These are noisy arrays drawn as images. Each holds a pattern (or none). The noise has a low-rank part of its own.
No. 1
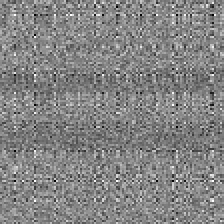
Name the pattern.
bands of rows
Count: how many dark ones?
2
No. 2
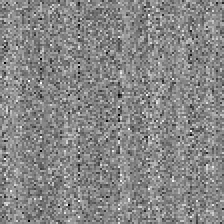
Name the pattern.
bands of columns
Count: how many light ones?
6
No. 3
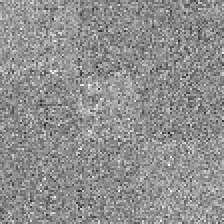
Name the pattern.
blocks along the diagonal
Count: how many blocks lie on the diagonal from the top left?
3
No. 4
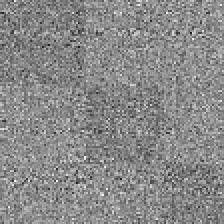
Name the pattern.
blocks along the diagonal
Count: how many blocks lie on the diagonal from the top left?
3
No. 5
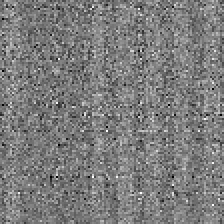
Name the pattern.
bands of columns
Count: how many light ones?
6
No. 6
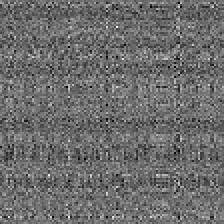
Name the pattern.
bands of rows
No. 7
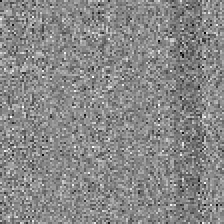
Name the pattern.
one band of columns
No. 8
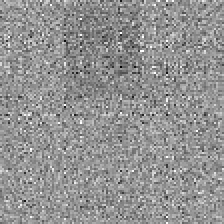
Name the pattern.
one block
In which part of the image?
top middle
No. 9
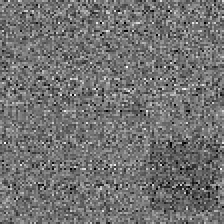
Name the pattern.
one block
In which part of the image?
bottom right
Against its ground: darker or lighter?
darker
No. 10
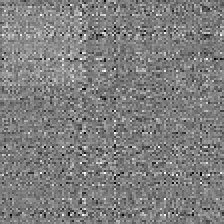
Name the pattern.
one block
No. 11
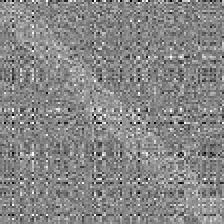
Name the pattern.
a diagonal band
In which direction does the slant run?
top left to bottom right
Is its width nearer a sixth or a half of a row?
a sixth
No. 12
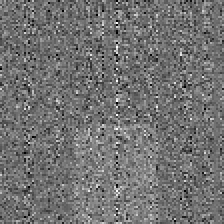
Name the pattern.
one block
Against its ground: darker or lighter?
lighter
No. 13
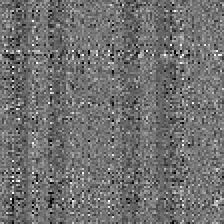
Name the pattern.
bands of columns
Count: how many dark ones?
4
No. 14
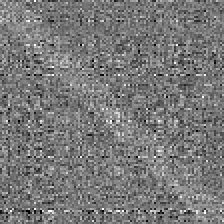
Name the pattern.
a diagonal band
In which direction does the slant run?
top left to bottom right
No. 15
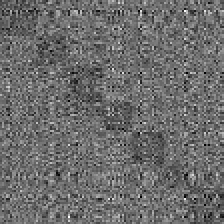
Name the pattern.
blocks along the diagonal
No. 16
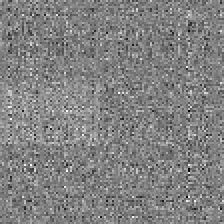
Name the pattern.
one block
